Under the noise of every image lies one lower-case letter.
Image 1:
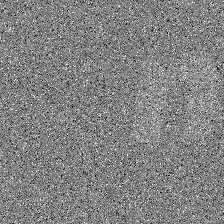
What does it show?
light n, middle right
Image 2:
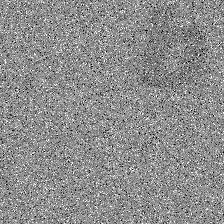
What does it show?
dark b, top right
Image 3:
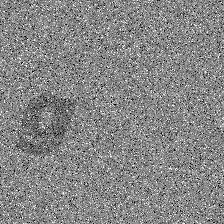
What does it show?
dark g, middle left
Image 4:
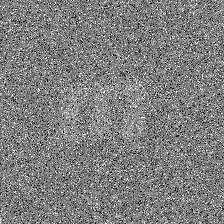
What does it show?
light m, centre
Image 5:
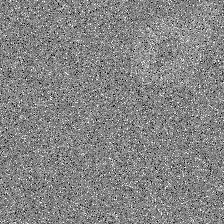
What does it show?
light d, top right
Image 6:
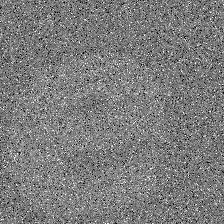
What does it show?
light e
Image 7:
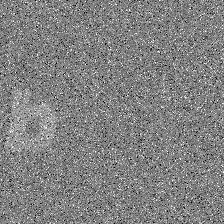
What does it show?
light b, middle left
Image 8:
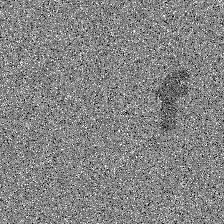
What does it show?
dark f, middle right
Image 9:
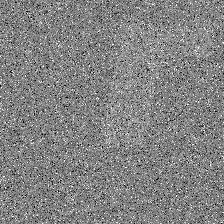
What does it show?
light r
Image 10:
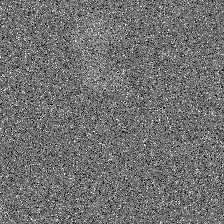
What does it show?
light t, top middle
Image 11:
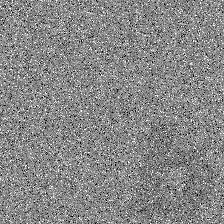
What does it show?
dark b, bottom right
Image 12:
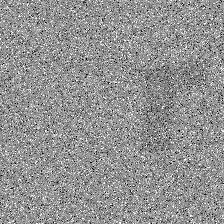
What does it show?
dark r, middle right
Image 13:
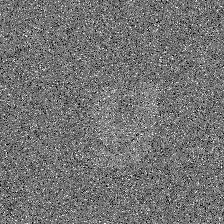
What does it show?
light g, centre
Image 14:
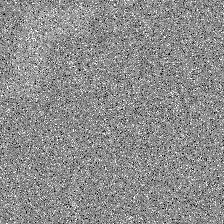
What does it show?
light r, top left
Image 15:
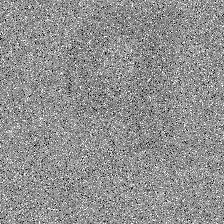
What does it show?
dark q
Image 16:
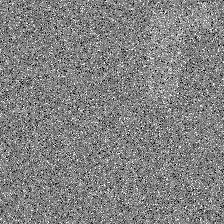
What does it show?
light r, top right
